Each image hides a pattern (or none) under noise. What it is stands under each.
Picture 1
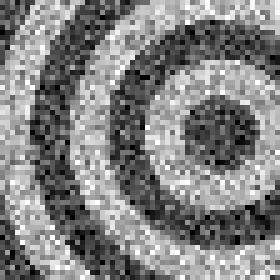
rings round one point
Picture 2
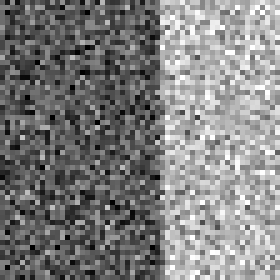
a sharp edge
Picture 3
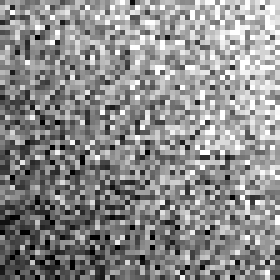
a smooth slope
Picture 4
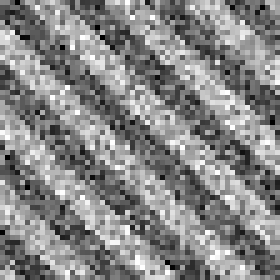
diagonal stripes
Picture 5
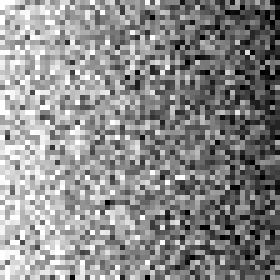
a smooth slope
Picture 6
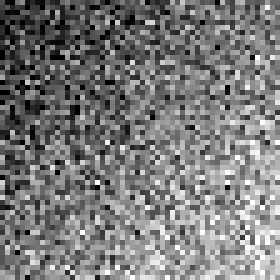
a smooth slope
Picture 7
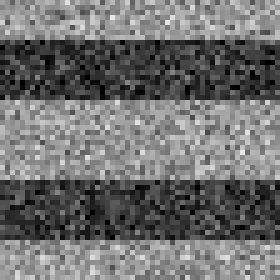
horizontal stripes
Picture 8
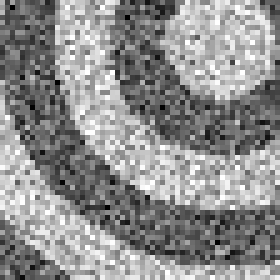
rings round one point
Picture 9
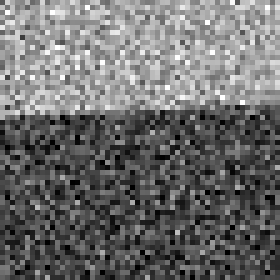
a sharp edge
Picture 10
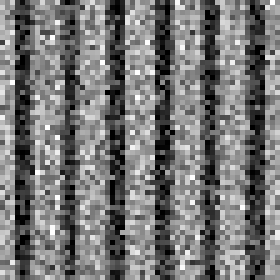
vertical stripes
